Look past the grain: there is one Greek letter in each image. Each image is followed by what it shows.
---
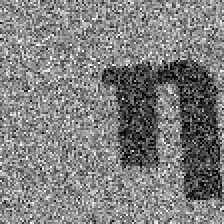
eta
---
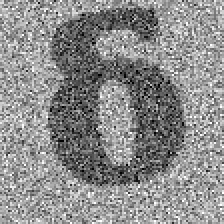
delta
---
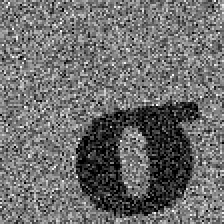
sigma
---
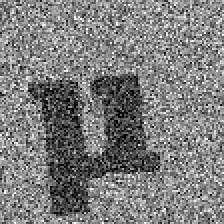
mu
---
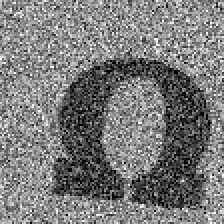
omega
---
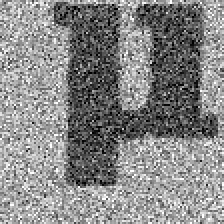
mu
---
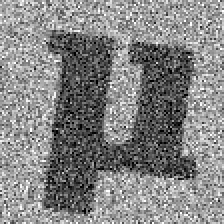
mu
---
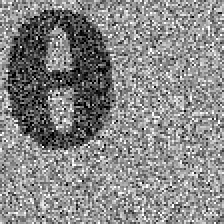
theta
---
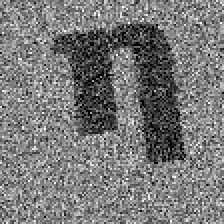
eta
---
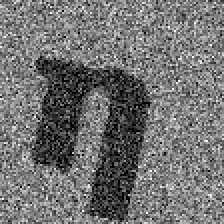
eta
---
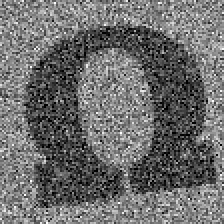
omega
